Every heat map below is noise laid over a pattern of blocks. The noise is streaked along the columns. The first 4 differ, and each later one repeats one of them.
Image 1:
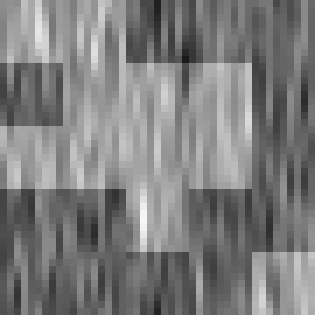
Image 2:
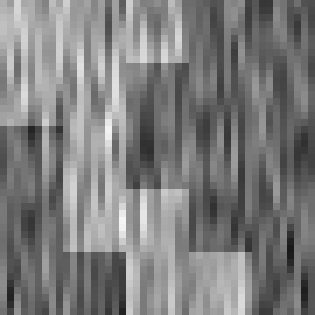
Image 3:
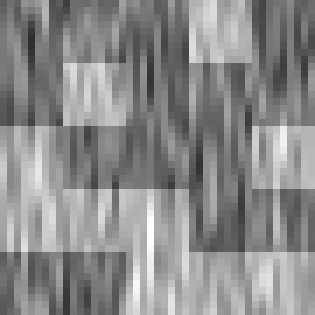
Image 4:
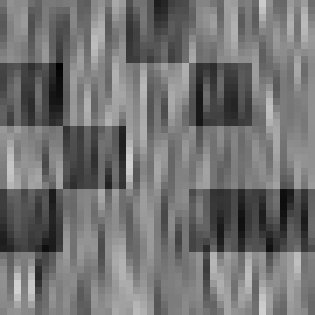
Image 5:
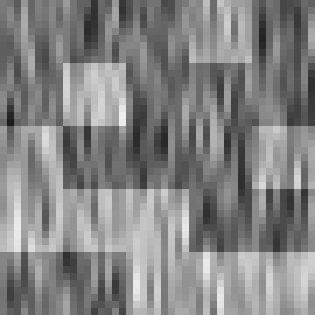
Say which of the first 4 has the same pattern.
3
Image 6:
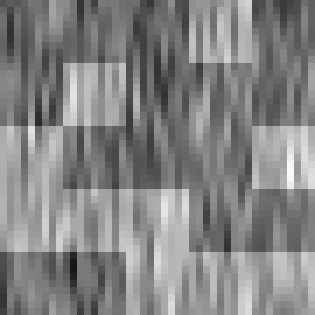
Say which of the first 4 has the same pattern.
3
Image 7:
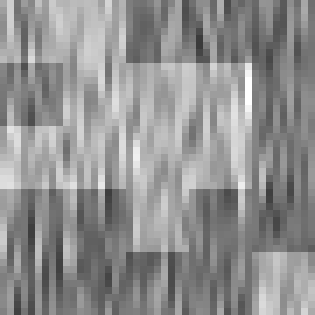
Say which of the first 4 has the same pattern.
1
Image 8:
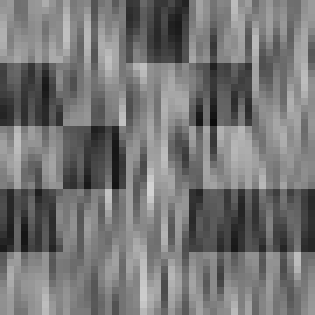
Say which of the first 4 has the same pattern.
4
